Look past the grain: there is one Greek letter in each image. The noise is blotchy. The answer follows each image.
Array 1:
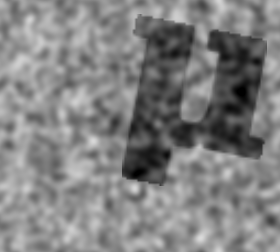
mu
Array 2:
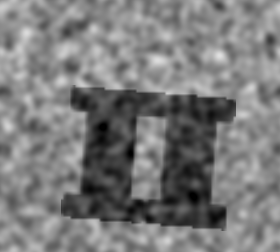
pi
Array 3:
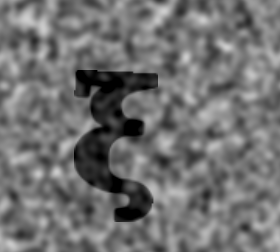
xi
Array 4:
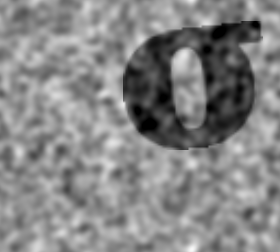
sigma
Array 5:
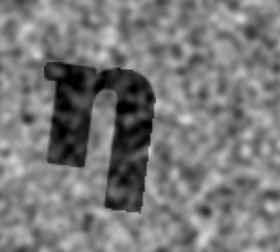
eta
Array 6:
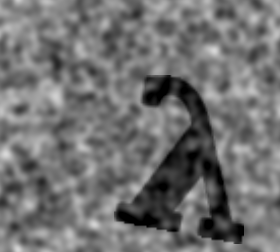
lambda
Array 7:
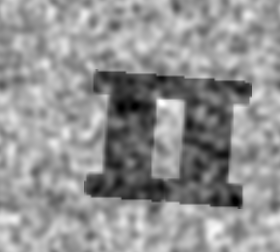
pi
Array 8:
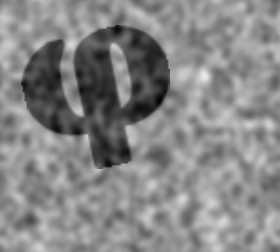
phi
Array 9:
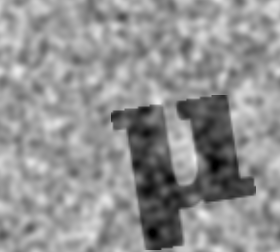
mu
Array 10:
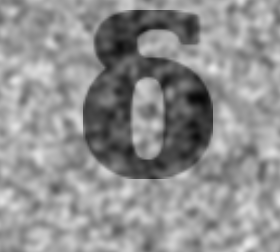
delta
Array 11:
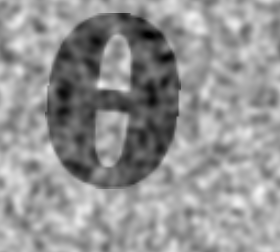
theta
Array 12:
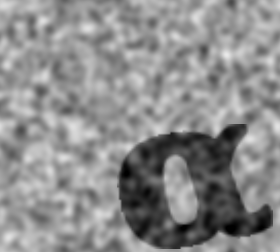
alpha
